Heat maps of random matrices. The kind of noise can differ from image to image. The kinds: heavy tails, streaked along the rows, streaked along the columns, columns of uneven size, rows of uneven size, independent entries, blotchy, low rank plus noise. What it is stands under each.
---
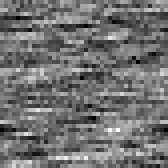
streaked along the rows
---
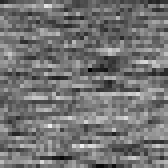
streaked along the rows
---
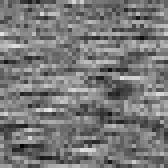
streaked along the rows
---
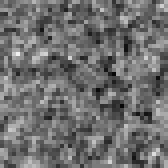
blotchy
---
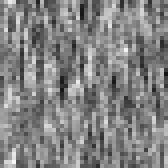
streaked along the columns
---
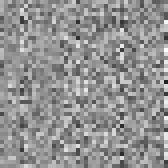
columns of uneven size
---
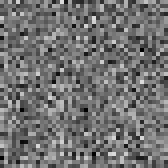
low rank plus noise
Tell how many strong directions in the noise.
five to eight
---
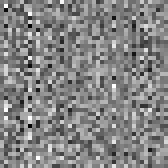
columns of uneven size
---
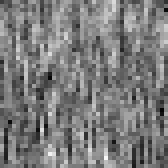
streaked along the columns
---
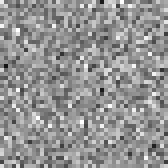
independent entries
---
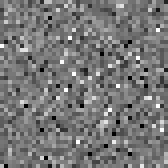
heavy tails
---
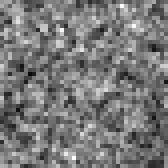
blotchy
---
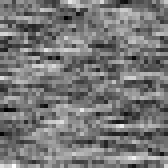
streaked along the rows
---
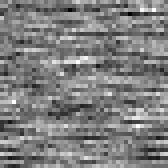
streaked along the rows
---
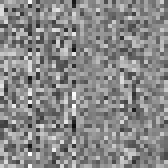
columns of uneven size
